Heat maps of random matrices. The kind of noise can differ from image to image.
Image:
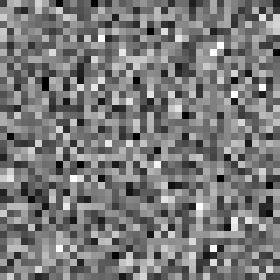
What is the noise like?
independent entries
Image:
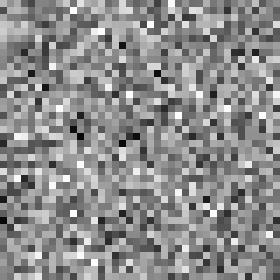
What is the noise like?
independent entries
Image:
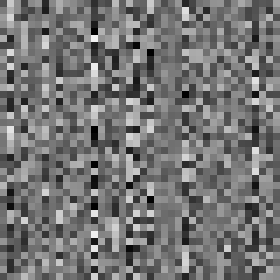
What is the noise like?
columns of uneven size
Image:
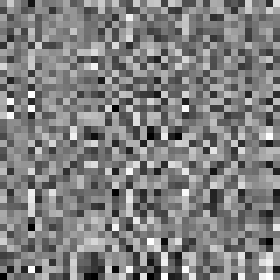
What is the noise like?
low rank plus noise
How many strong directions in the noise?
two
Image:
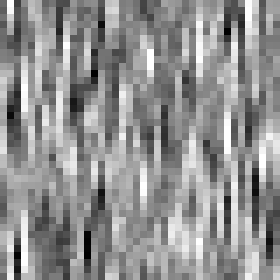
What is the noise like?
streaked along the columns
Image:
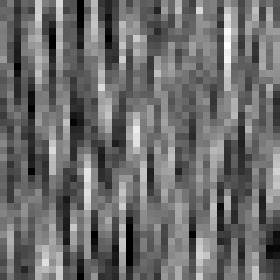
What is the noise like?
streaked along the columns
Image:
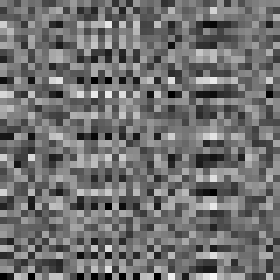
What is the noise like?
low rank plus noise
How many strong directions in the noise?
one
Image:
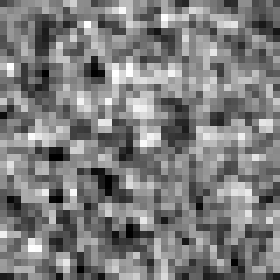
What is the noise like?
blotchy
